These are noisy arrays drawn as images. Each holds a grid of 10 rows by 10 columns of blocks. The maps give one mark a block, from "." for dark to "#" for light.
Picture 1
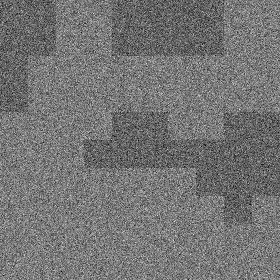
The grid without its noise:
..##....##
..##....##
.#########
.#########
####..##..
###.......
#######...
########.#
##########
##########
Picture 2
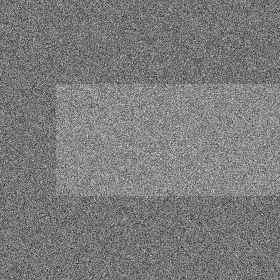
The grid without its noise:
..........
..........
..........
..########
..########
..########
..########
..........
..........
..........
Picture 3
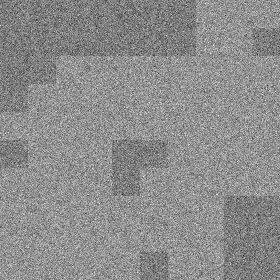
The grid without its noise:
.......###
.......##.
..########
.#########
##########
.###..####
####.#####
########..
########..
#####.##..
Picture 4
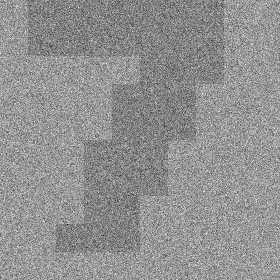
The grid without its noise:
#.......##
#.......##
#####...##
####...###
####...###
###...####
###...####
###..#####
##...#####
##########
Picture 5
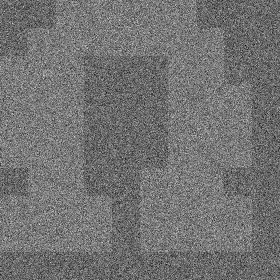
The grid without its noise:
..#####...
.#######..
###...##..
###...###.
###...###.
###...###.
.##..###..
####.####.
####.####.
..........
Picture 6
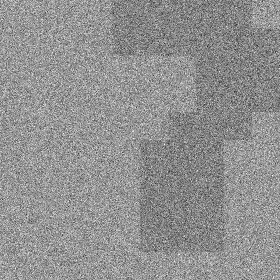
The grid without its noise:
####.....#
####......
#######...
#######...
######...#
#####...##
#####...##
#####...##
#####...##
##########
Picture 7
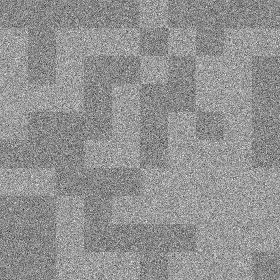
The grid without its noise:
.....#....
#.###.#.##
#.#..#.##.
###.#..##.
#...#.#.#.
...##.###.
##...#####
..#.######
..#....###
..###.###.
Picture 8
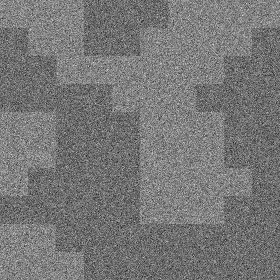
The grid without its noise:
###...####
.##..####.
..######..
....###...
##...###..
##...###..
#....####.
.....###..
##........
###.......
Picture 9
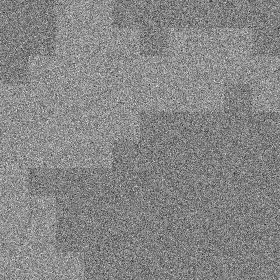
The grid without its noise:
..##......
..###.###.
.#########
########.#
#####.....
####......
#.........
##........
##........
###.......
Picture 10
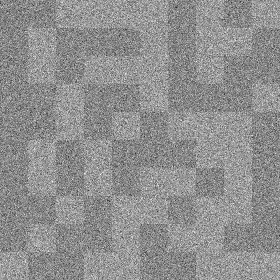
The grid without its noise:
..####.#.#
.#...#.##.
.#.###.#..
..#..#...#
..#.#.###.
.#.#...##.
.#.#.##.#.
..#.##.##.
.#..#.##..
#..##..###
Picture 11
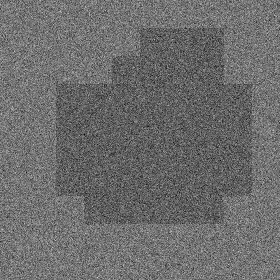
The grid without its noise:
##########
#####...##
####....##
##.......#
##.......#
##.......#
##.......#
###.....##
##########
##########
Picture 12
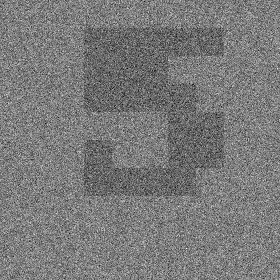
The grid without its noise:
##########
###.....##
###...####
###....###
######..##
###.##..##
###....###
##########
##########
##########
